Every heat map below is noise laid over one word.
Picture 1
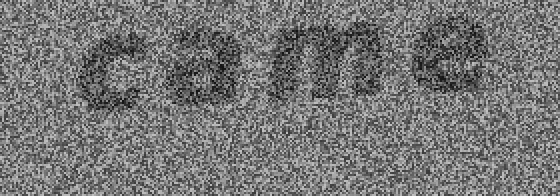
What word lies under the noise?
came
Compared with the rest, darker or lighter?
darker
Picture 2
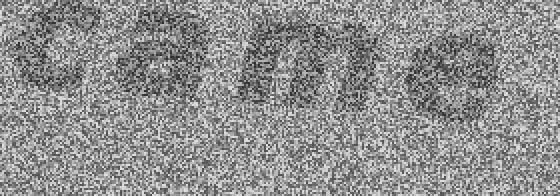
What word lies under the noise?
came
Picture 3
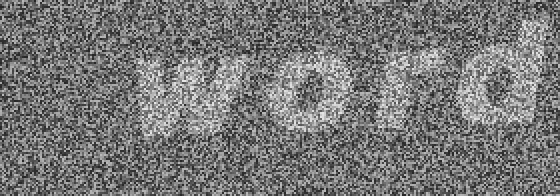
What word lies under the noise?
word
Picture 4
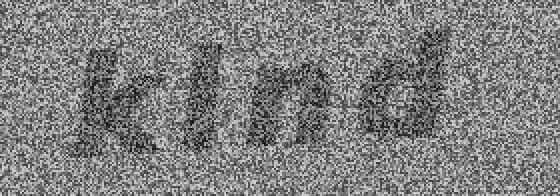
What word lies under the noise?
kind
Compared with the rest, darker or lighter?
darker
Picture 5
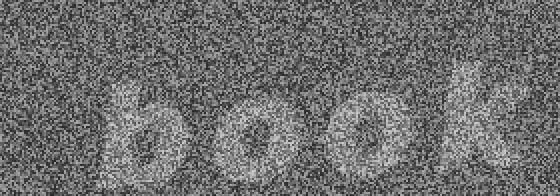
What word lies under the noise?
book
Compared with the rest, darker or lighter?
lighter
